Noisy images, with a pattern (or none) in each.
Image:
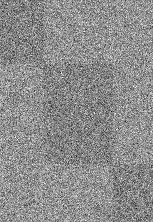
blocks along the diagonal
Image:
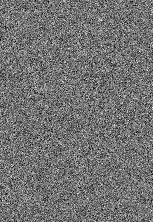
only noise
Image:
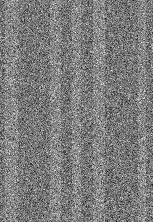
bands of columns
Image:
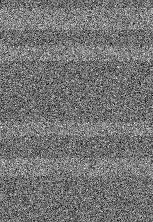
bands of rows
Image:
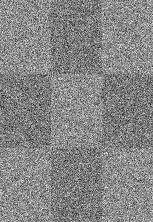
a checkerboard
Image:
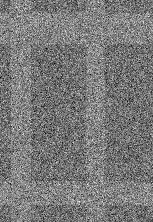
bands of rows crossing bands of columns
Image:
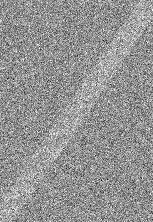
a diagonal band
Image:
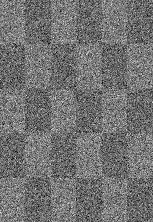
a checkerboard
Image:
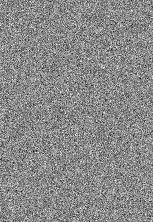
only noise
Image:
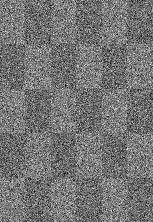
a checkerboard
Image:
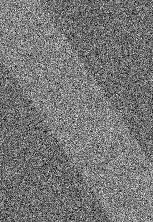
a diagonal band
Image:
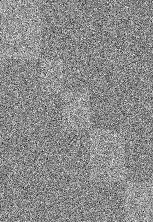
blocks along the diagonal
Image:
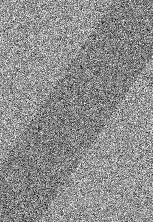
a diagonal band
